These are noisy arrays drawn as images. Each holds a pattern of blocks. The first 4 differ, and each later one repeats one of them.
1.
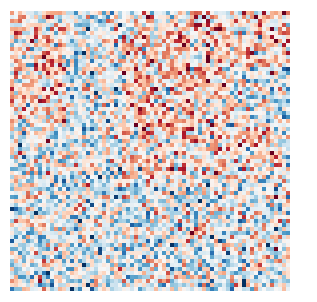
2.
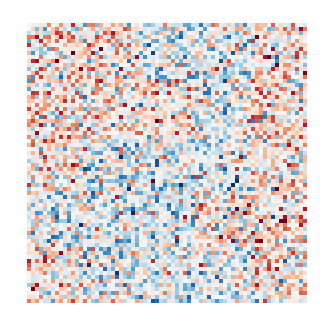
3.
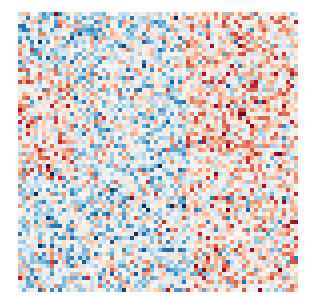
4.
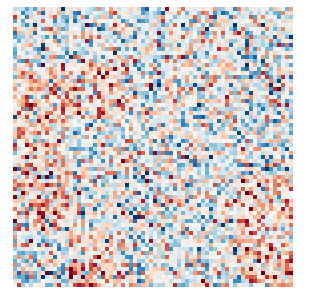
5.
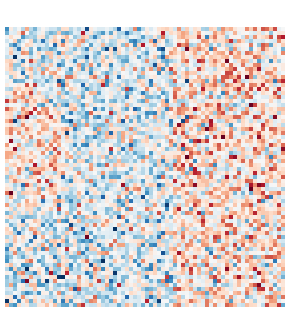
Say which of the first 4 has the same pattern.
3
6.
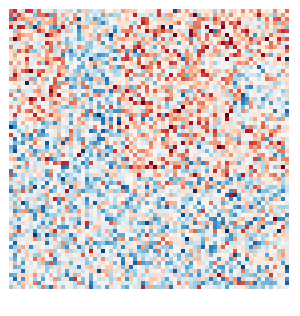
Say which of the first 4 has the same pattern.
1
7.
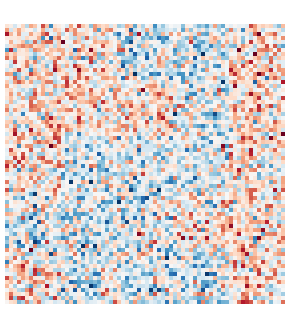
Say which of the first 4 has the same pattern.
2
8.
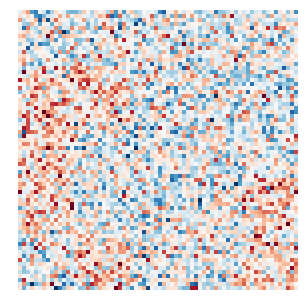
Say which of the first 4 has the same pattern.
4
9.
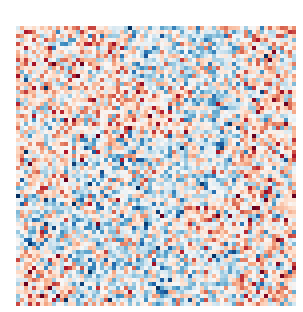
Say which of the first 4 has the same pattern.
2
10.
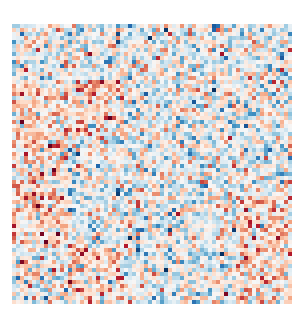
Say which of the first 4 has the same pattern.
4
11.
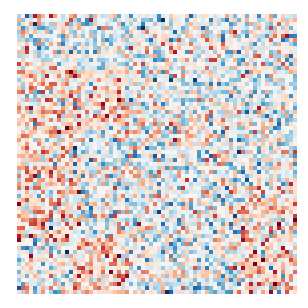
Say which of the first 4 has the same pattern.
4
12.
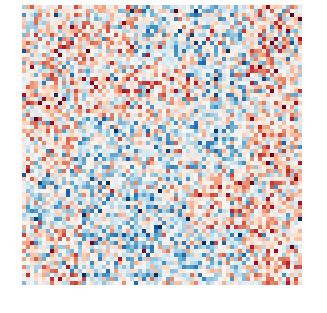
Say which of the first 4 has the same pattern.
2
